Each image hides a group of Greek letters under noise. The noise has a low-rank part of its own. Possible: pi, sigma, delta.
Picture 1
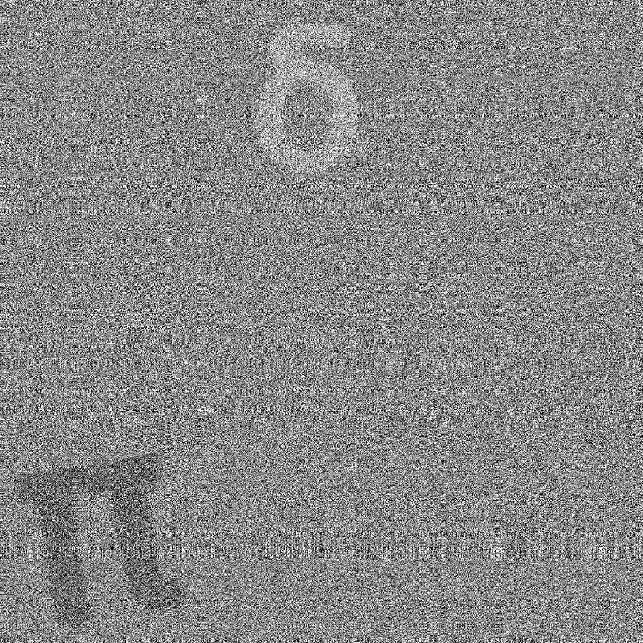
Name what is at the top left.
nothing
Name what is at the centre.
nothing
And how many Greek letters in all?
2
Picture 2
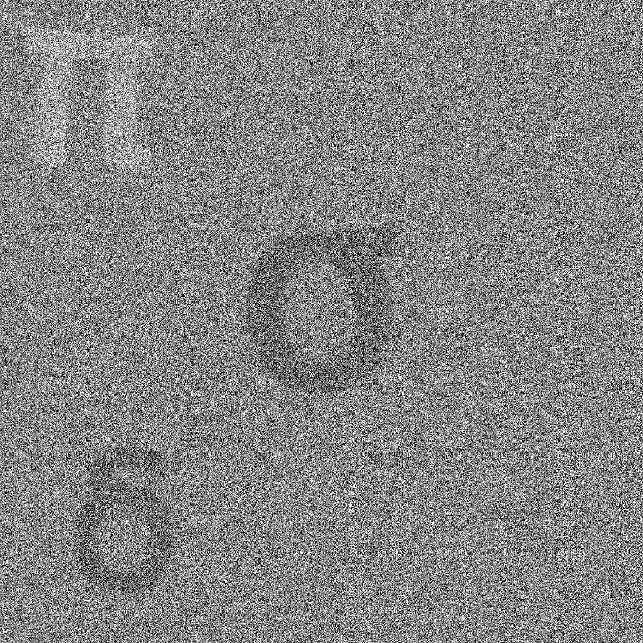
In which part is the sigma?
centre
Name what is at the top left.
pi
